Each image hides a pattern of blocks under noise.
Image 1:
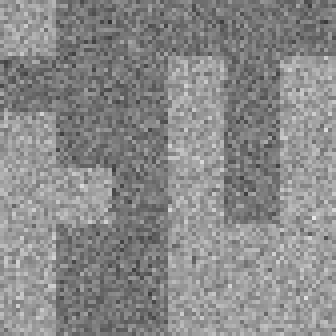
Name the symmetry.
no symmetry
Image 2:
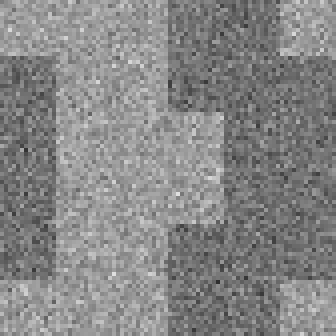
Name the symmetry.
top and bottom mirror each other
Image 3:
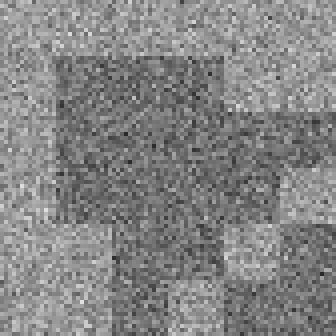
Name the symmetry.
mirrored about the diagonal from the top left
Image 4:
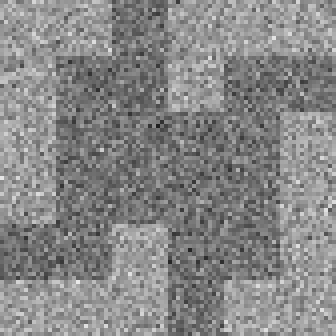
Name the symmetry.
the same after a half turn
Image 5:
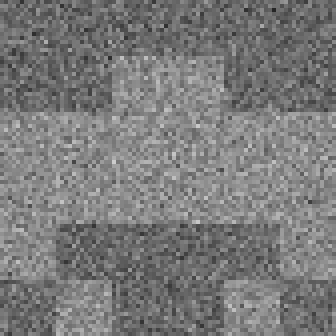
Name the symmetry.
left and right mirror each other
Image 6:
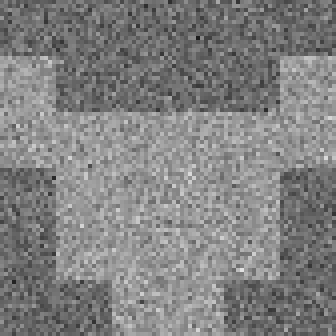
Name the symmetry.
left and right mirror each other
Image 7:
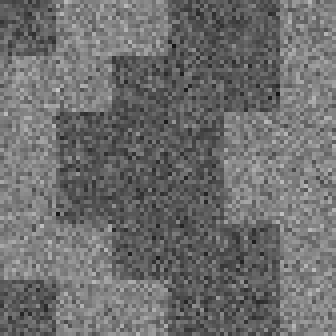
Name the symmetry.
top and bottom mirror each other
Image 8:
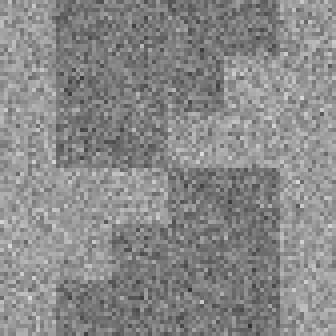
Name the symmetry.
the same after a half turn
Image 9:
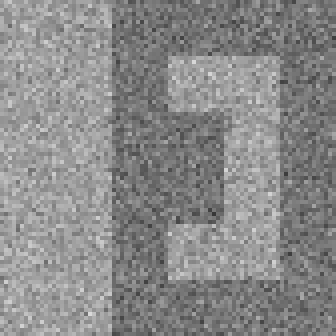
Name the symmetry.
top and bottom mirror each other
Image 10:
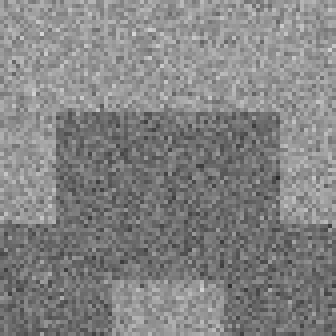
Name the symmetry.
left and right mirror each other
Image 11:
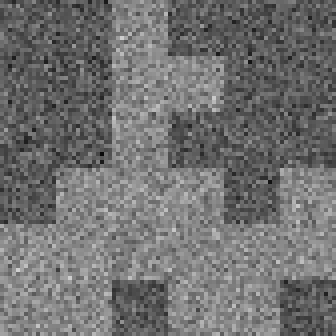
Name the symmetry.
no symmetry
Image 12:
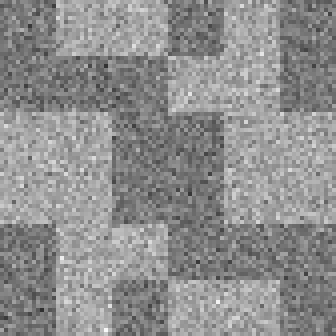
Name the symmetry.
the same after a half turn
